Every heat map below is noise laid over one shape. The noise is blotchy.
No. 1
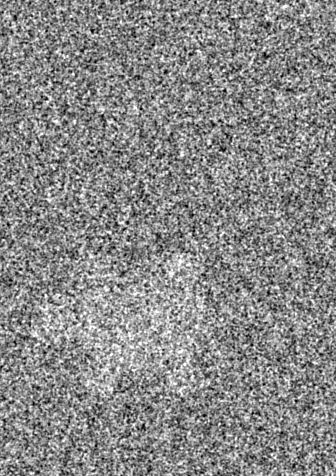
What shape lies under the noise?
turtle
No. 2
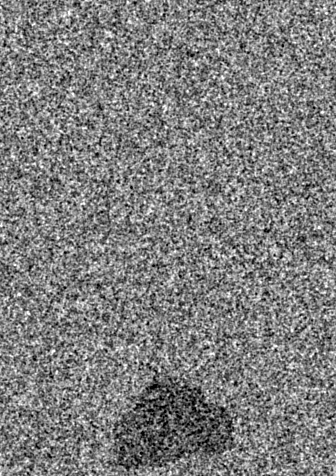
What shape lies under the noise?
cloud
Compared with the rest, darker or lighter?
darker
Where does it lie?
bottom middle
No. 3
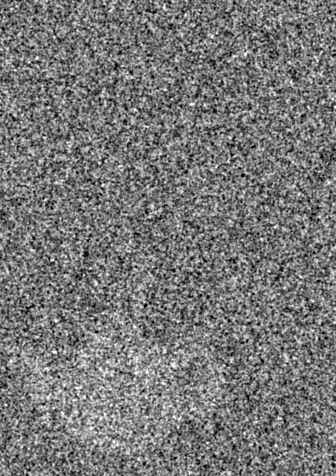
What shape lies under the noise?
teapot
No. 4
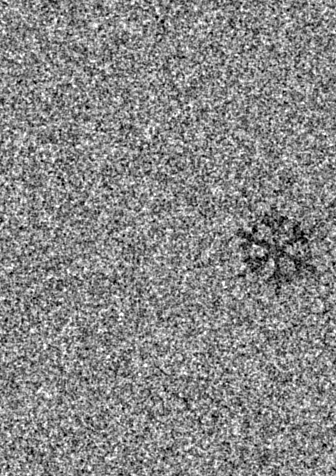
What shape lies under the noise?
snowflake
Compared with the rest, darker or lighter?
darker
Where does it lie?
middle right
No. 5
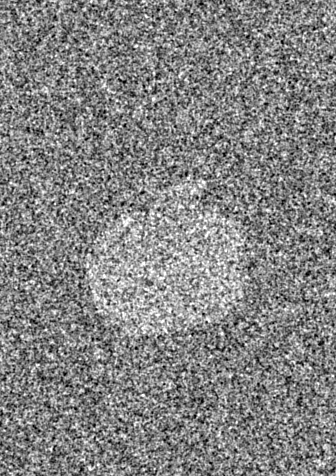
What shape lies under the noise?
apple
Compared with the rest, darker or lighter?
lighter
